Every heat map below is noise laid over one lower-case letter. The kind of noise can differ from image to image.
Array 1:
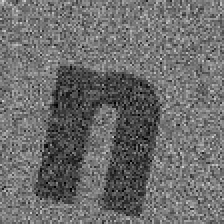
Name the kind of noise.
low rank plus noise
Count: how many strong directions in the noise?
five to eight
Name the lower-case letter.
n
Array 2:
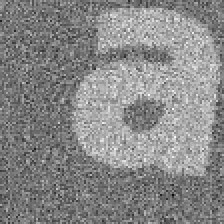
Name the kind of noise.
low rank plus noise
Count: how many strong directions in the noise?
five to eight
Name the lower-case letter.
a
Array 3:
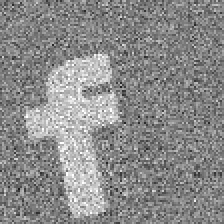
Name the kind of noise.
low rank plus noise
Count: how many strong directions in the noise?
three or four
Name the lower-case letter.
f
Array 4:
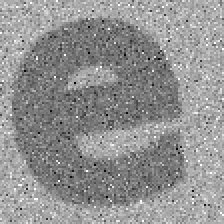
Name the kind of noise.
heavy tails
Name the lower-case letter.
e
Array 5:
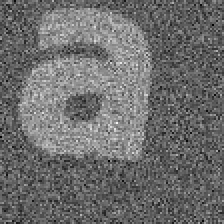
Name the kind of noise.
low rank plus noise
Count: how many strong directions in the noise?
five to eight
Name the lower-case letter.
a
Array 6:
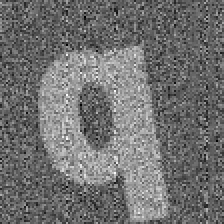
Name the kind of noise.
columns of uneven size
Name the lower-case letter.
q
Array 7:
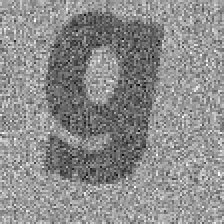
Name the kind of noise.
low rank plus noise
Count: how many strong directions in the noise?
three or four
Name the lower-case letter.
g
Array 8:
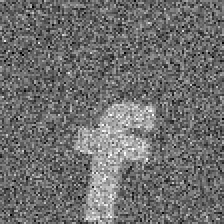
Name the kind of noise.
independent entries
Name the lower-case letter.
f
